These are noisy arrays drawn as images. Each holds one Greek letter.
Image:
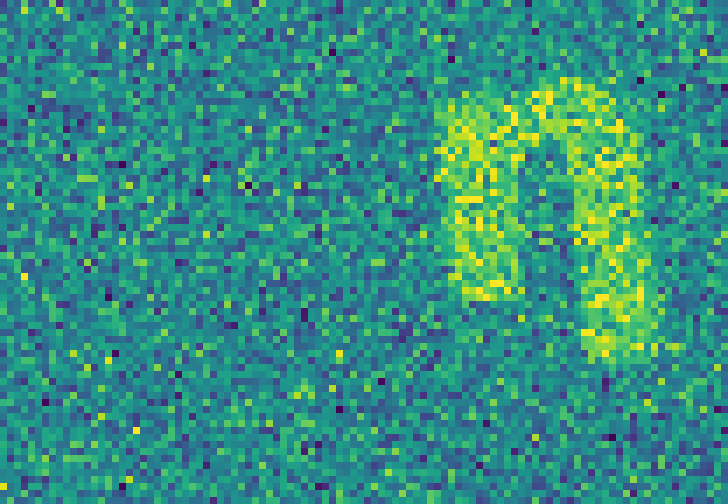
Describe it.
light eta
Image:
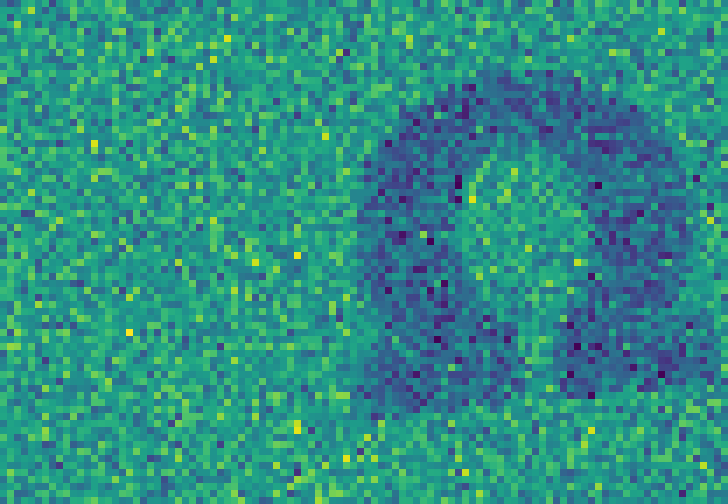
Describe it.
dark omega
